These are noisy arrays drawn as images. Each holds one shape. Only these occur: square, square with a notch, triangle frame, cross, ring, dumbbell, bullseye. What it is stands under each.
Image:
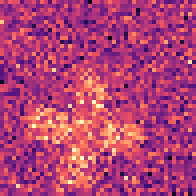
cross
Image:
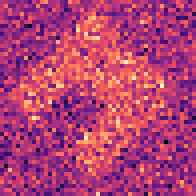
square with a notch
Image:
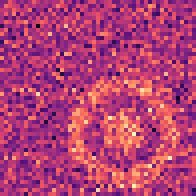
bullseye
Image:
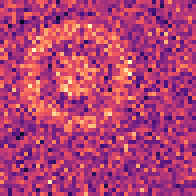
bullseye
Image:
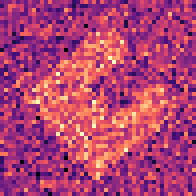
square with a notch
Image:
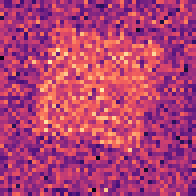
square
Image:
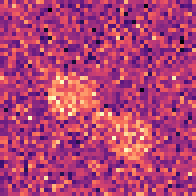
dumbbell
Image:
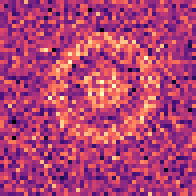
bullseye
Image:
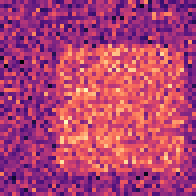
square
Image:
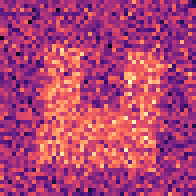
square with a notch
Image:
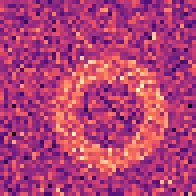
ring
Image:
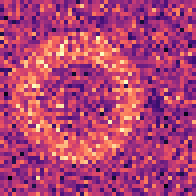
ring
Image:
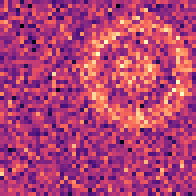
bullseye
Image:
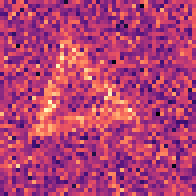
triangle frame
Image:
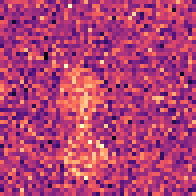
dumbbell
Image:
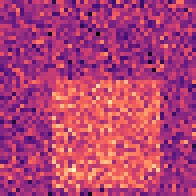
square
